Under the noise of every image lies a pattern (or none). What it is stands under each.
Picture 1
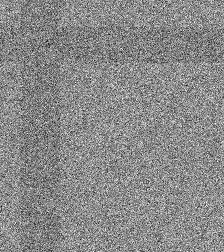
bands of rows crossing bands of columns
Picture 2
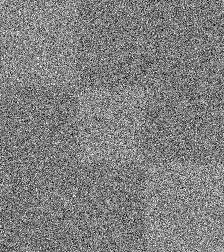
blocks along the diagonal
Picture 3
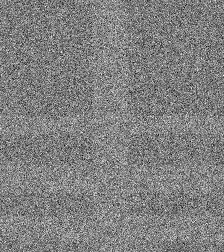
bands of rows crossing bands of columns
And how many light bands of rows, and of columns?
3 and 1
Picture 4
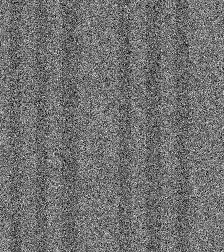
bands of columns
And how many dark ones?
6
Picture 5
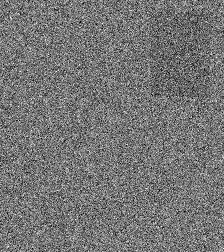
one block
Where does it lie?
top right
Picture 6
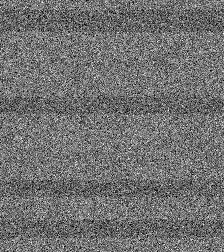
bands of rows
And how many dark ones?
4
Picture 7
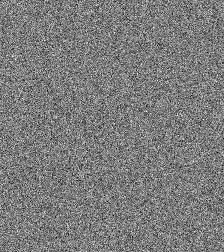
only noise
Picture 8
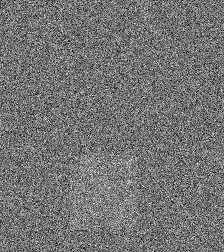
one block
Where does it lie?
bottom middle
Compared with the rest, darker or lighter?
lighter
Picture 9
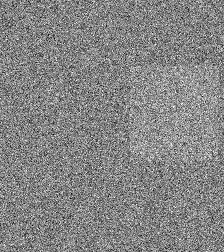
one block
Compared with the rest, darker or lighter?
lighter
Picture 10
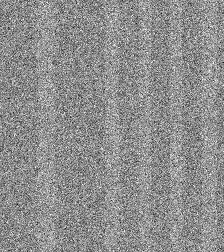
bands of columns
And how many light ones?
5
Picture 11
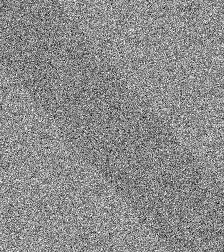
a diagonal band
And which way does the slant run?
top left to bottom right
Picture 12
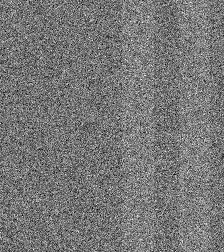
bands of columns
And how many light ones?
2
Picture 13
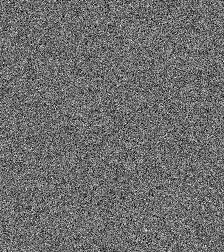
only noise
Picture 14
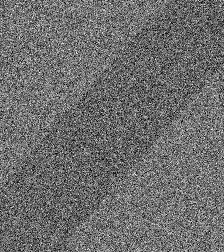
a diagonal band
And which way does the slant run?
bottom left to top right
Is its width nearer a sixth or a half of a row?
a half
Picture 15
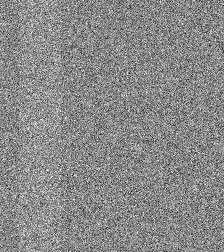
one band of columns
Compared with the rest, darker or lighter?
lighter
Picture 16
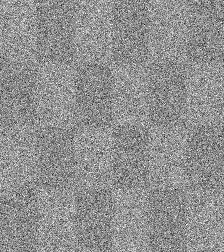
a checkerboard
